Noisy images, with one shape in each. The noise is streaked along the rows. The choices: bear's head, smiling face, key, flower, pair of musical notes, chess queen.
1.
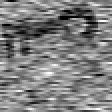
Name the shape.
key
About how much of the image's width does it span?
nearly all
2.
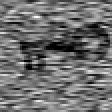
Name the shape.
key
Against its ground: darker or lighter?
darker
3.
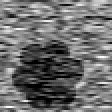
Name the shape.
flower
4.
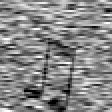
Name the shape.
pair of musical notes
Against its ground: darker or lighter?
darker
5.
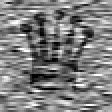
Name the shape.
chess queen
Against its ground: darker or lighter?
darker
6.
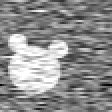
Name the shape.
bear's head
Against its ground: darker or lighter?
lighter
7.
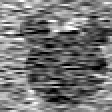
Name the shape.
bear's head
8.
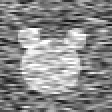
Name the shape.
bear's head
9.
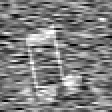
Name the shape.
pair of musical notes
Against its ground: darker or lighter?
lighter
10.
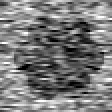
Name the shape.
flower
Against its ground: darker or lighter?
darker
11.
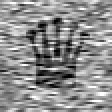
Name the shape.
chess queen
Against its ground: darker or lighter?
darker
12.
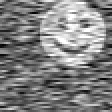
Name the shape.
smiling face
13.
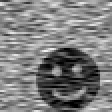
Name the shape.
smiling face
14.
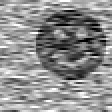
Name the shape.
smiling face
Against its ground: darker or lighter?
darker
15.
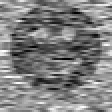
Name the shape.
smiling face
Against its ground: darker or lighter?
darker
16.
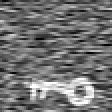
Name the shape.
key
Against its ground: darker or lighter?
lighter
